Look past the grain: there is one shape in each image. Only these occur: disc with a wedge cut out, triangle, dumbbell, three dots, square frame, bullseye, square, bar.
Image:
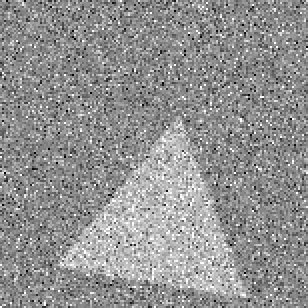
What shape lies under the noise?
triangle
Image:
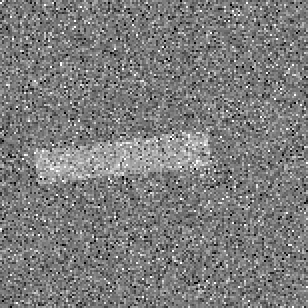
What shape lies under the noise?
bar
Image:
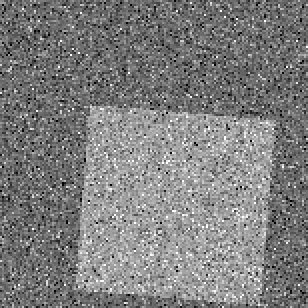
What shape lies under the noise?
square
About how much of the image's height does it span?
two thirds
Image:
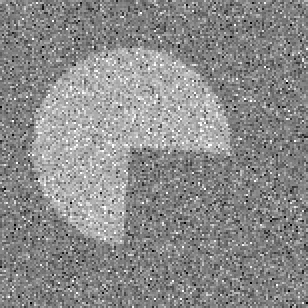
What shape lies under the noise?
disc with a wedge cut out
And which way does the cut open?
down and right
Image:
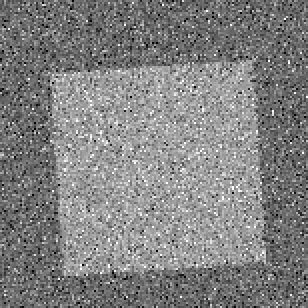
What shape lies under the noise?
square
